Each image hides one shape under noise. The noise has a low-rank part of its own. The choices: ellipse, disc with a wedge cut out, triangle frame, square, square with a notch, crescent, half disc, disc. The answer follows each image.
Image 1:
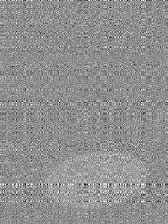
light ellipse
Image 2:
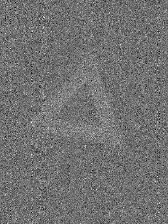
light triangle frame
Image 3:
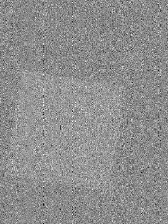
light square
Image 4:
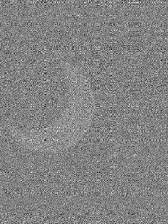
light crescent
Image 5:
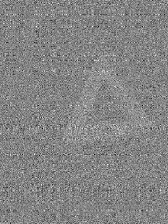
light triangle frame
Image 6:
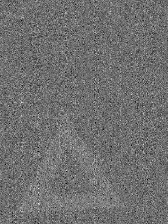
light triangle frame
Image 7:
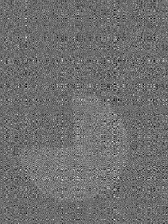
light disc with a wedge cut out
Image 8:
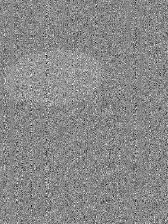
light ellipse
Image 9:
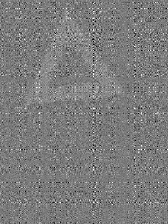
light triangle frame
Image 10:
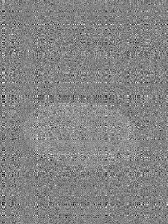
light ellipse
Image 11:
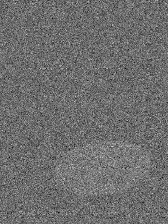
light ellipse
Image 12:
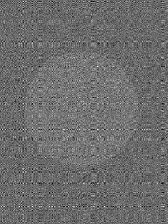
light disc
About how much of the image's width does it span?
two thirds
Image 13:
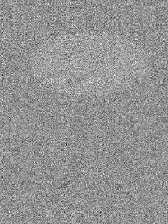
light ellipse
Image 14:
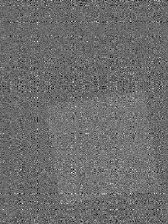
light square
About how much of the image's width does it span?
two thirds
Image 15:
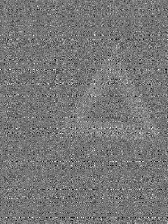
light triangle frame
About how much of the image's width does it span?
two thirds
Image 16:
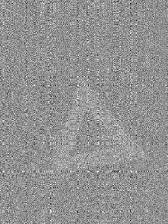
light triangle frame
